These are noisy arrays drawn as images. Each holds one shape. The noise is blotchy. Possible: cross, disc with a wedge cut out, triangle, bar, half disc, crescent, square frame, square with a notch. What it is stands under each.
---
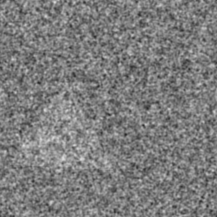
triangle
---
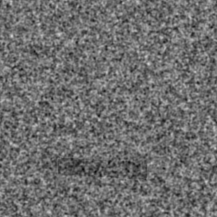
bar
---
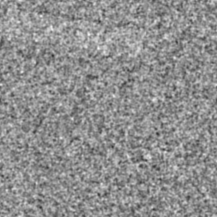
bar
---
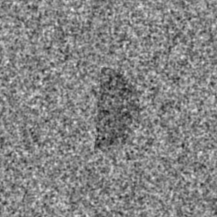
half disc
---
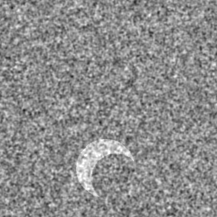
crescent
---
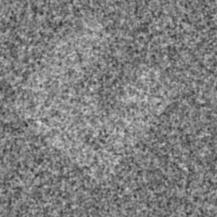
square with a notch
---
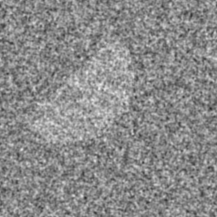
half disc
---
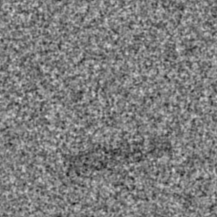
bar
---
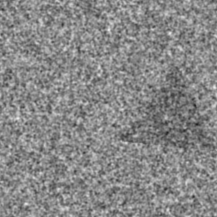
triangle
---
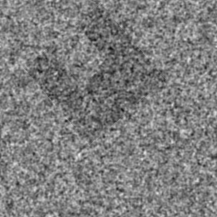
square with a notch
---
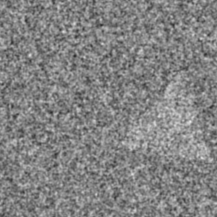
triangle
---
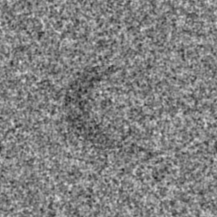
crescent
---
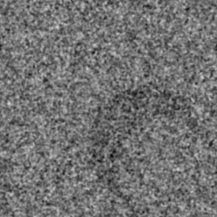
crescent
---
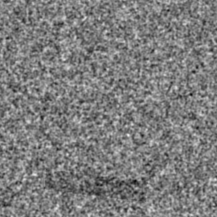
bar
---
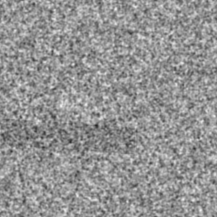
bar
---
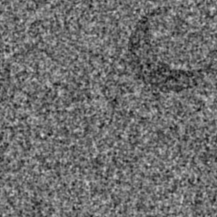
crescent
